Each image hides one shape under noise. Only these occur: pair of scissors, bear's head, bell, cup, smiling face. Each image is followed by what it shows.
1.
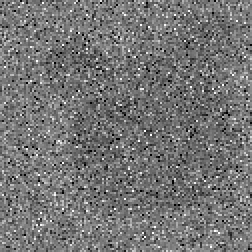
dark bear's head
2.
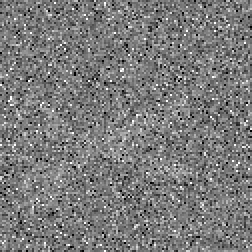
light pair of scissors
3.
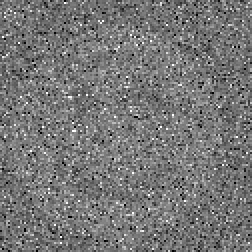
light smiling face
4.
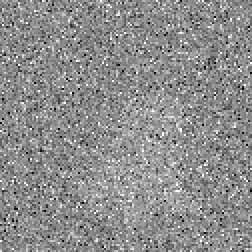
light bell
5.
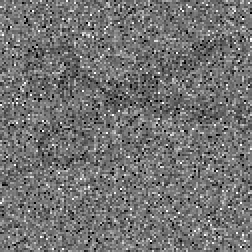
dark pair of scissors
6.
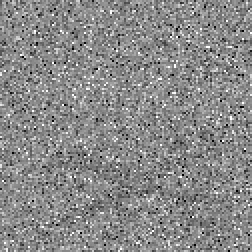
dark pair of scissors
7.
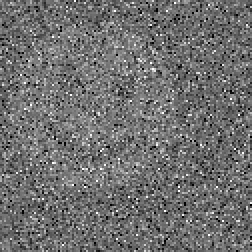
light smiling face
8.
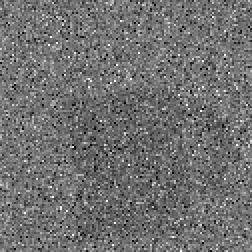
dark cup
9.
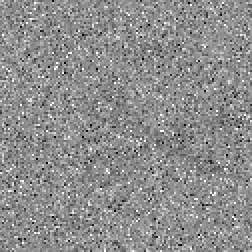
dark pair of scissors
